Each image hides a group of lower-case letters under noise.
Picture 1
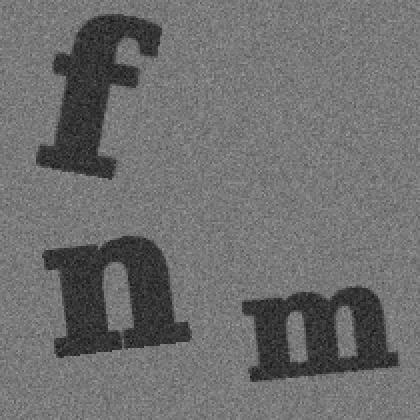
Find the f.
top left
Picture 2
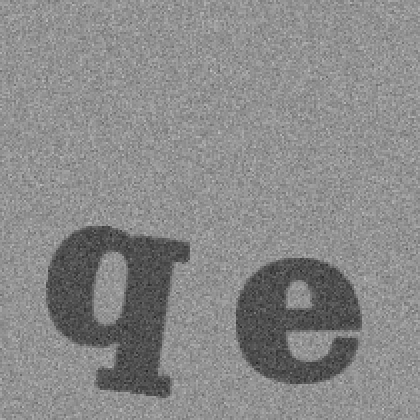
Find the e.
bottom right
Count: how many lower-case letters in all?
2
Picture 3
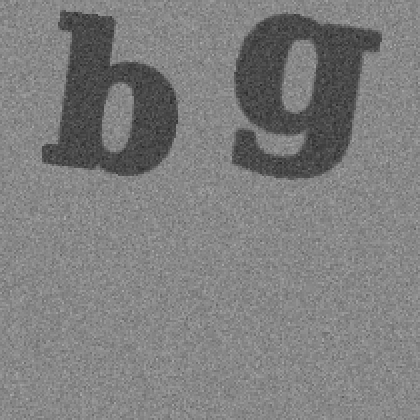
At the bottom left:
nothing
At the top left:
b
